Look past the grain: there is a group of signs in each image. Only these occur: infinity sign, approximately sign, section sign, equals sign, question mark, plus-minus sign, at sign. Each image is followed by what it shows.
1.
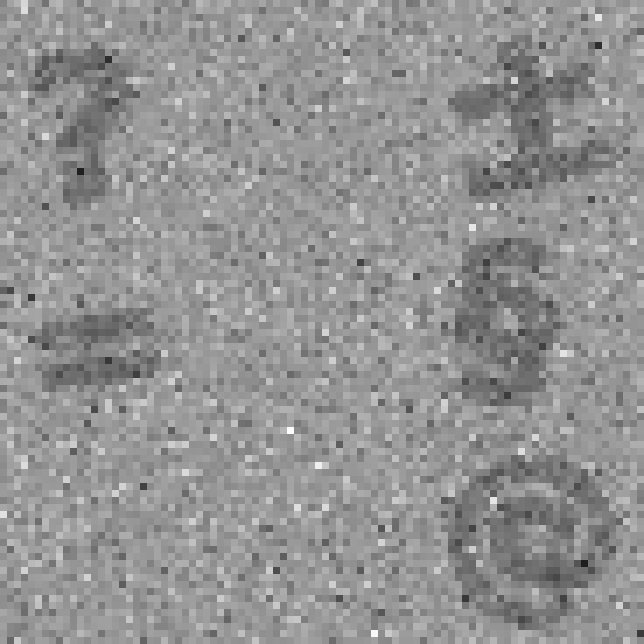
top left: question mark; top right: plus-minus sign; middle left: equals sign; middle right: section sign; bottom right: at sign
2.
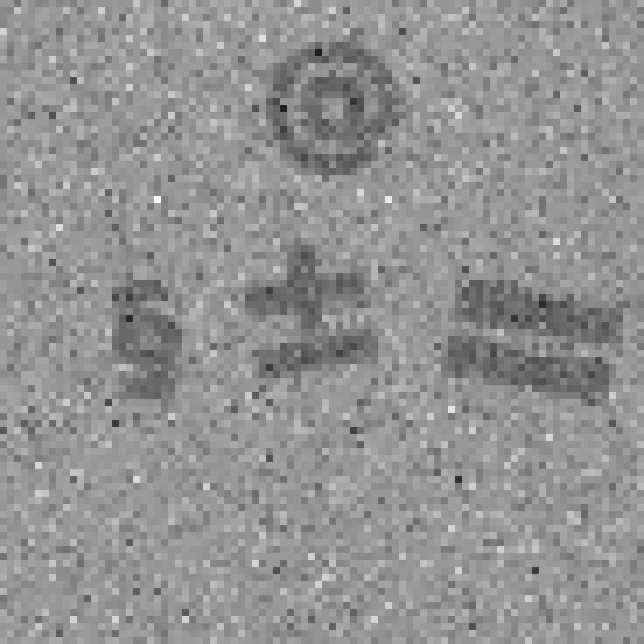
top middle: at sign; middle left: section sign; centre: plus-minus sign; middle right: equals sign
